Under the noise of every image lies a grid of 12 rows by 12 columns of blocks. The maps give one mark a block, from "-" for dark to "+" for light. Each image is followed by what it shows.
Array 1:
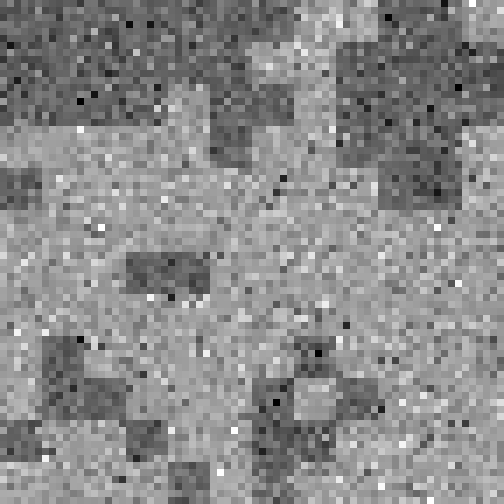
-------++--+
------++----
----+--+----
+++++-++---+
-++++++++--+
++++++++++++
+++--+++++++
++++++++++++
+-+++++-++++
+--+++-+-+++
-++-++--++++
++++-+-+++++
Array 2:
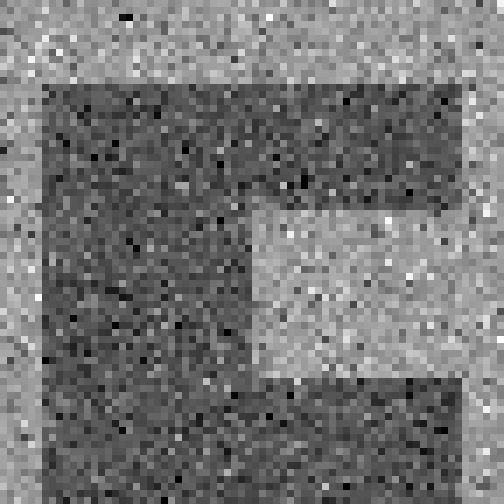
++++++++++++
++++++++++++
+----------+
+----------+
+----------+
+-----++++++
+-----++++++
+-----++++++
+-----++++++
+----------+
+----------+
+----------+
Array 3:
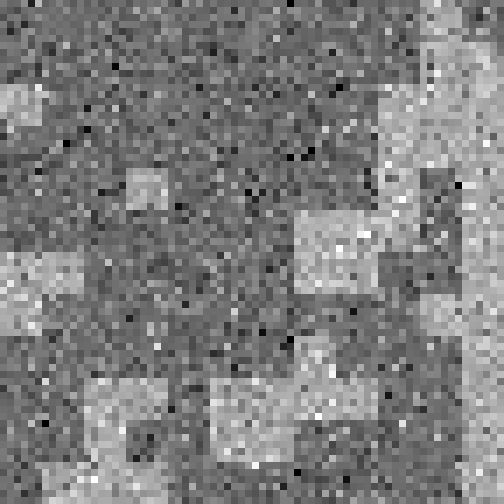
----------+-
----------++
+--------+++
---------+++
---+-----+-+
-------+++-+
++-----++--+
+---------++
-------+---+
--++-++++--+
--+--++----+
-+++-------+
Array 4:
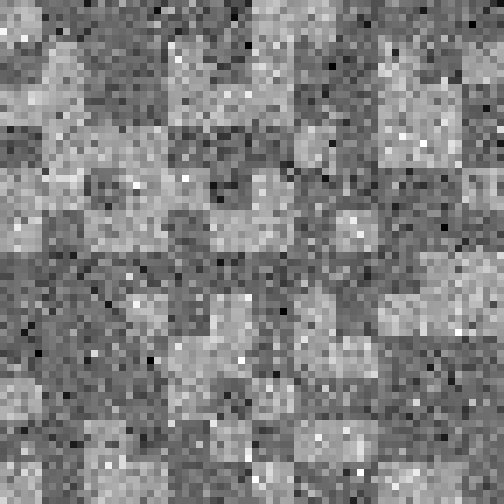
+-----++----
-+--+-+--+-+
++--+++--++-
-+++---+-++-
++-++-+----+
+-++-++-+---
----------++
---+-+-+-+++
----++-++---
+---+-+-----
--+--+-++---
+-++--+--++-
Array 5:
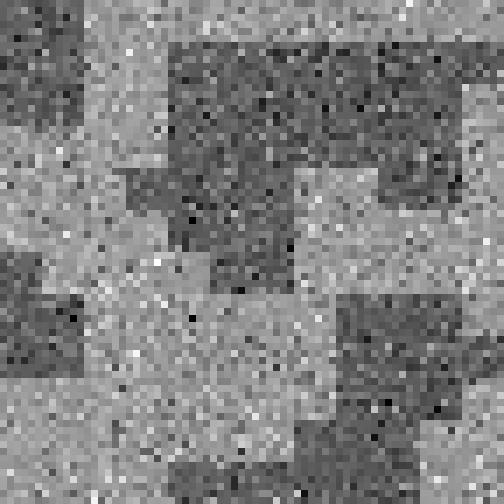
--++++++++++
--++--------
--++-------+
++++-------+
+++----++--+
++++---+++++
-++++--+++++
--++++++---+
--++++++----
++++++++---+
+++++++---++
++++------++
